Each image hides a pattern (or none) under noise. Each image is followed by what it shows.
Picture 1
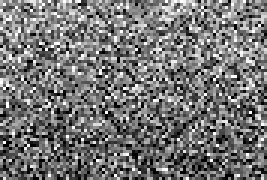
a smooth slope
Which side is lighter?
top
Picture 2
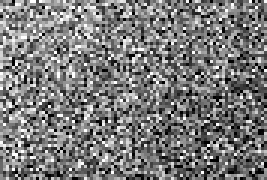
a smooth slope
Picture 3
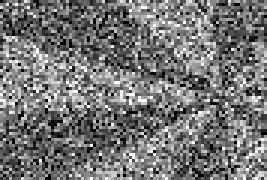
spokes from one point
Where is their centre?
middle right
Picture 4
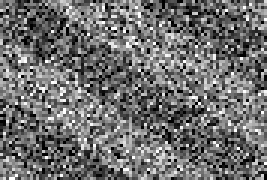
diagonal stripes
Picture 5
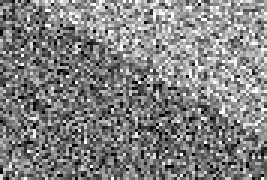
a sharp edge
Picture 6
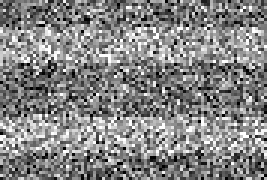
horizontal stripes
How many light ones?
2
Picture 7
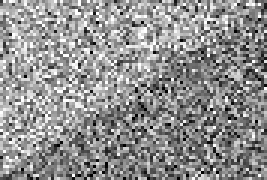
a sharp edge
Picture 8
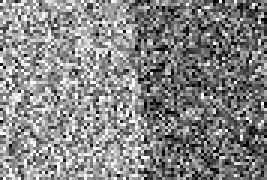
a sharp edge
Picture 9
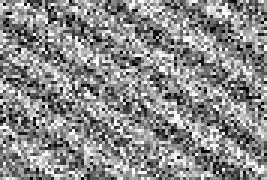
diagonal stripes
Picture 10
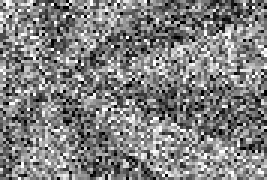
spokes from one point
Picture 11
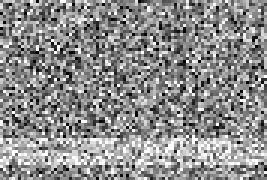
one horizontal stripe
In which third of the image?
bottom
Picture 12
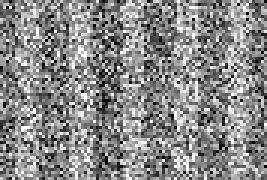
vertical stripes
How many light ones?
5
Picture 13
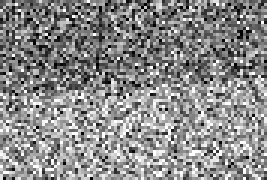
a sharp edge
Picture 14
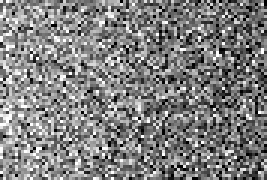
a smooth slope
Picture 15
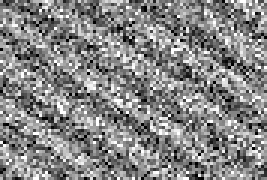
diagonal stripes
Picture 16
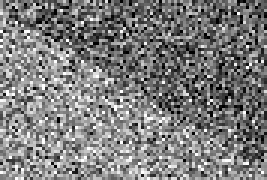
a sharp edge
